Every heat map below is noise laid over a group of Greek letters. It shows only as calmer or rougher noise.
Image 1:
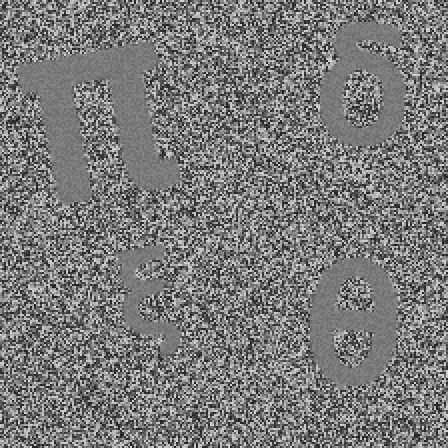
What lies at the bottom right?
theta
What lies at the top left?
pi
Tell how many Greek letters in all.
4
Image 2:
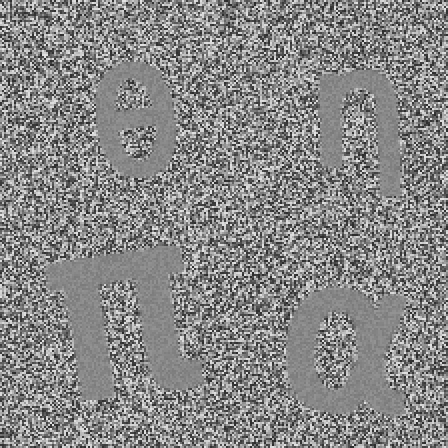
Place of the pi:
bottom left
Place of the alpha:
bottom right
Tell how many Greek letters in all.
4
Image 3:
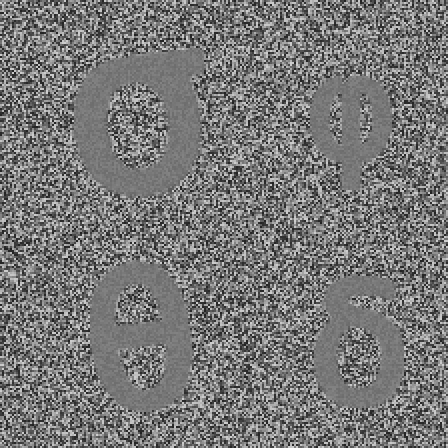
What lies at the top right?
phi
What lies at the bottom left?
theta
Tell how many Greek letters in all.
4
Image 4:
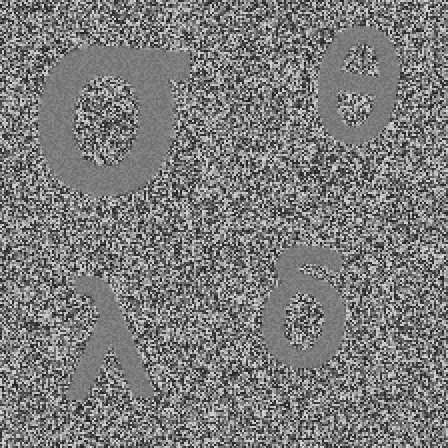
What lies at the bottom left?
lambda
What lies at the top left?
sigma
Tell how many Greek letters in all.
4
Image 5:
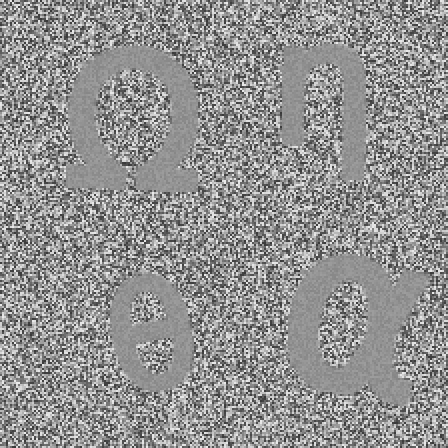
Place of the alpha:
bottom right
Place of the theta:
bottom left
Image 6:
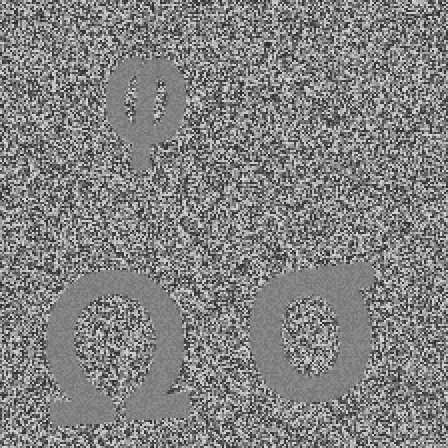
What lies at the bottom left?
omega
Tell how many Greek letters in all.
3
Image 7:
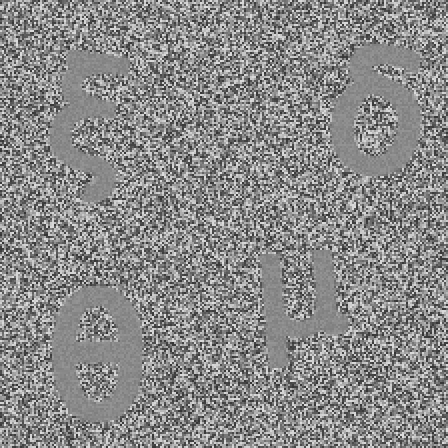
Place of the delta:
top right
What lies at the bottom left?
theta
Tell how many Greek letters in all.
4
